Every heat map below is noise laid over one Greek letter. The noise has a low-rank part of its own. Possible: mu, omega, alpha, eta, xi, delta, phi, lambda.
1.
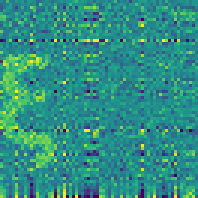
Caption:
light xi
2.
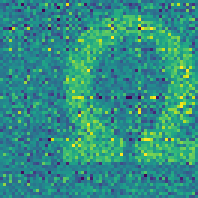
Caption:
light omega
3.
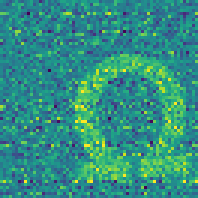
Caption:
light omega
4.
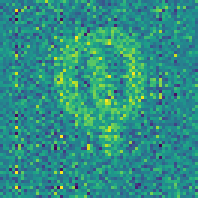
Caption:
light phi
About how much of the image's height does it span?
two thirds
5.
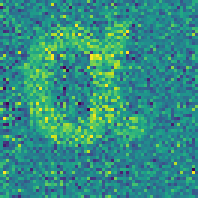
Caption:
light alpha
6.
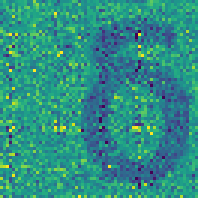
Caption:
dark delta
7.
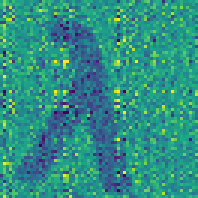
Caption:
dark lambda
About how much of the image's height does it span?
nearly all
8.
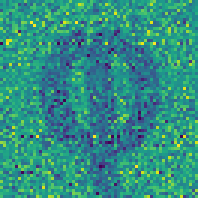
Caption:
dark phi
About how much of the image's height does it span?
nearly all
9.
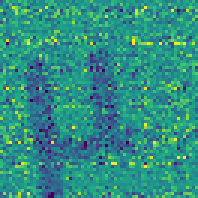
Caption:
dark mu
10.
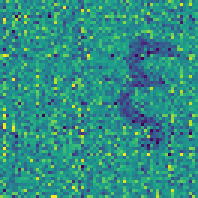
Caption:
dark xi
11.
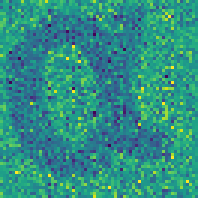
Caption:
dark alpha
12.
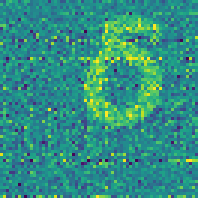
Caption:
light delta
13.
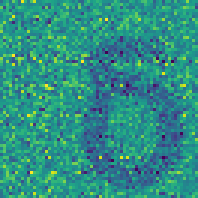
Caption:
dark delta
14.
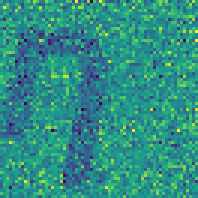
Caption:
dark eta
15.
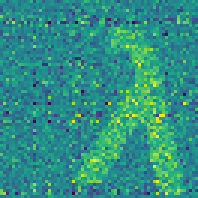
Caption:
light lambda
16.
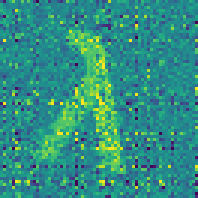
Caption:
light lambda
